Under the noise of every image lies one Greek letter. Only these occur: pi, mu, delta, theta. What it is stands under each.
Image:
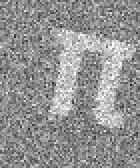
pi
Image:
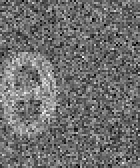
theta
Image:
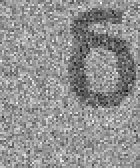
delta
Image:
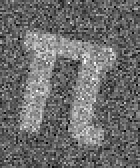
pi
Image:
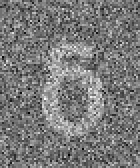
delta
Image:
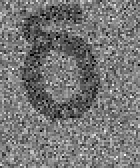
delta
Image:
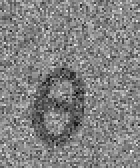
theta
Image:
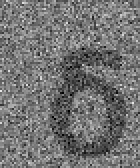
delta
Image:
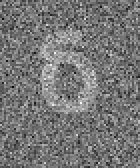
delta
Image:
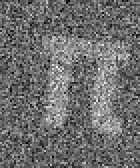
pi
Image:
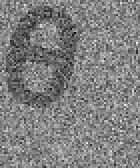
theta
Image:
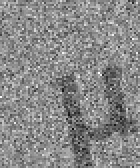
mu
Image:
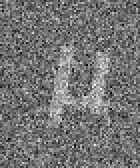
mu
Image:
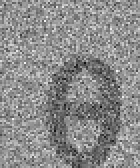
theta
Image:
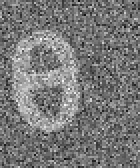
theta
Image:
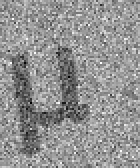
mu
